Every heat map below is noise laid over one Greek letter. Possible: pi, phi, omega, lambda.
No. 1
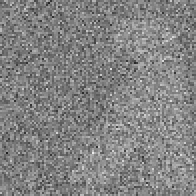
light lambda
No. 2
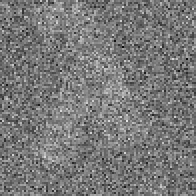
light lambda
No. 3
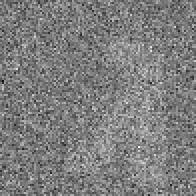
light lambda
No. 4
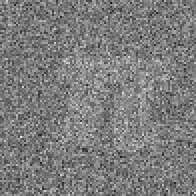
light pi
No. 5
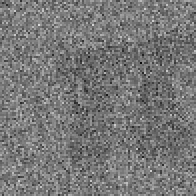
dark pi
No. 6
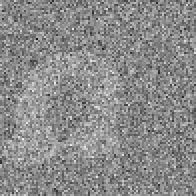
light omega
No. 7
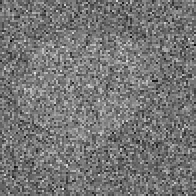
light phi
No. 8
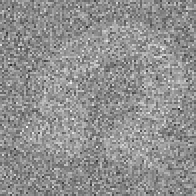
light omega
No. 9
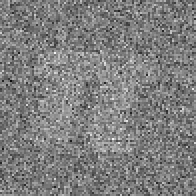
light pi
